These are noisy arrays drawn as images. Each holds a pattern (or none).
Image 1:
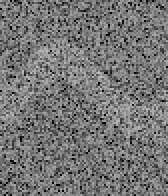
a wavy band
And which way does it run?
left to right
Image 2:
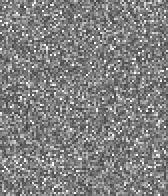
only noise
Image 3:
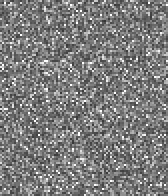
only noise
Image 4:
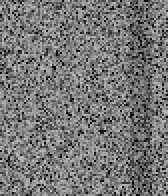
one vertical stripe
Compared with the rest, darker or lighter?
darker
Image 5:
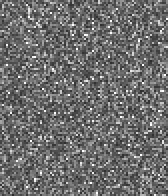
only noise
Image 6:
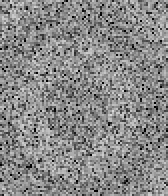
rings round one point
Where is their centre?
centre
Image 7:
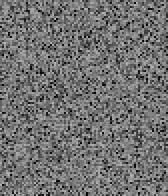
only noise
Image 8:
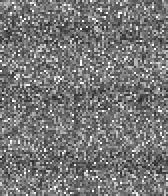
horizontal stripes
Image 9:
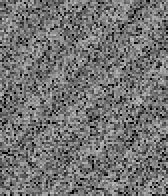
diagonal stripes
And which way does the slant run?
bottom left to top right
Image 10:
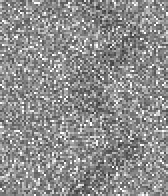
a wavy band
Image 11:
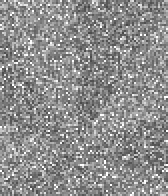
spokes from one point
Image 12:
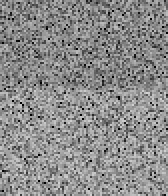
a sharp edge
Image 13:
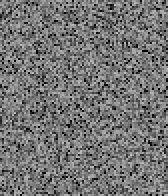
only noise
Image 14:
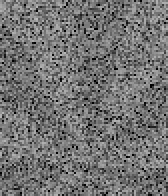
spokes from one point
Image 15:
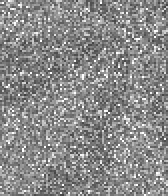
spokes from one point
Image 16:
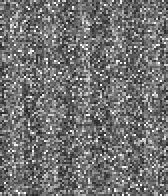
vertical stripes
